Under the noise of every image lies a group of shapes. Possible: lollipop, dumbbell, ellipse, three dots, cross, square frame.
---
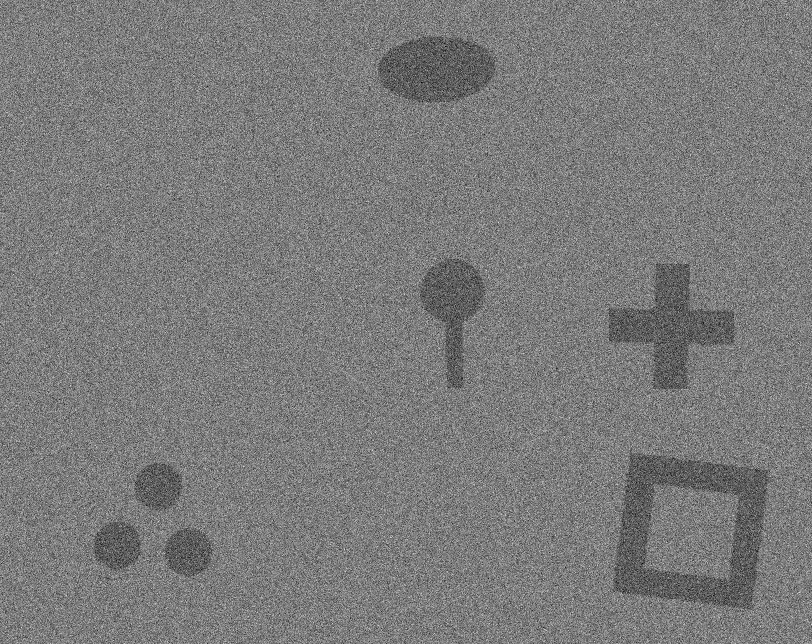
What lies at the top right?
nothing
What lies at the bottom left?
three dots
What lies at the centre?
lollipop
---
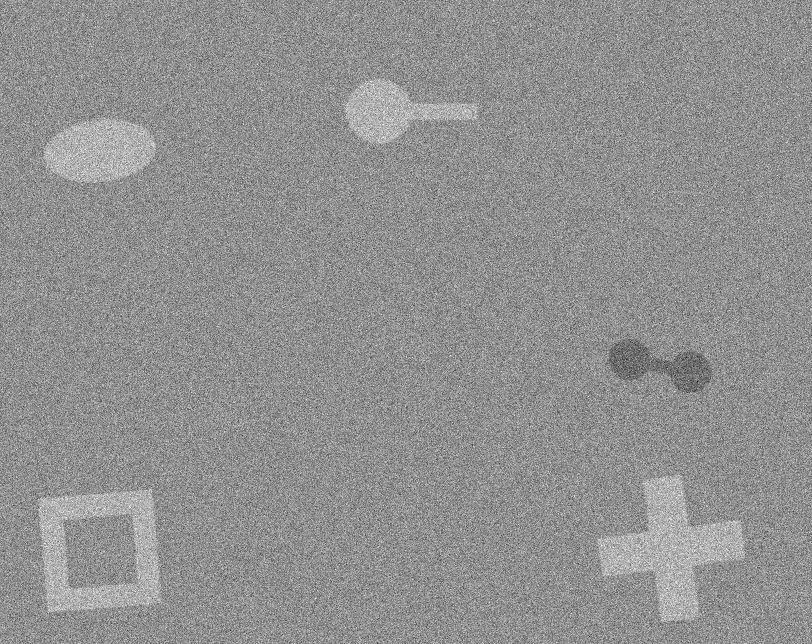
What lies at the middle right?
dumbbell
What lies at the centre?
nothing
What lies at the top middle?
lollipop
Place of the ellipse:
top left
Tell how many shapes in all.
5
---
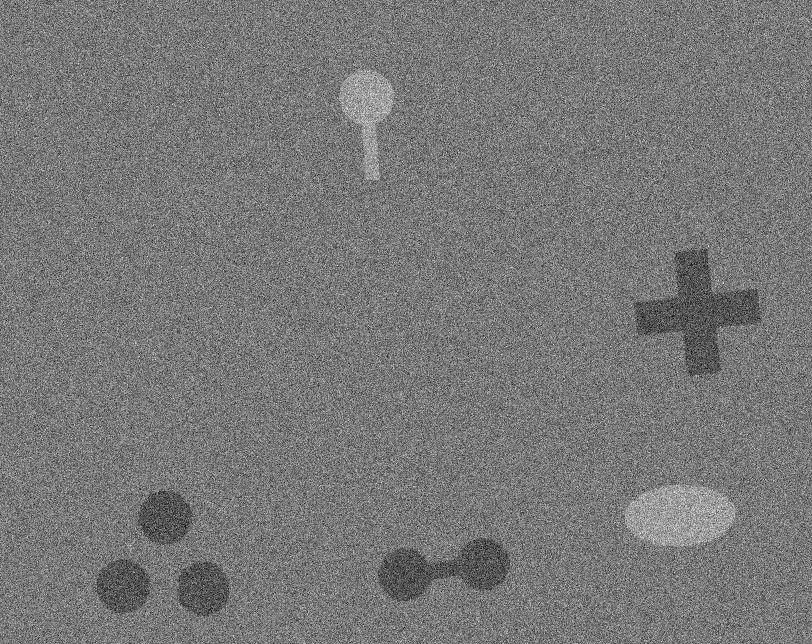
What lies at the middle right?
cross
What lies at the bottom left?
three dots
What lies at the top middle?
lollipop
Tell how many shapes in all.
5
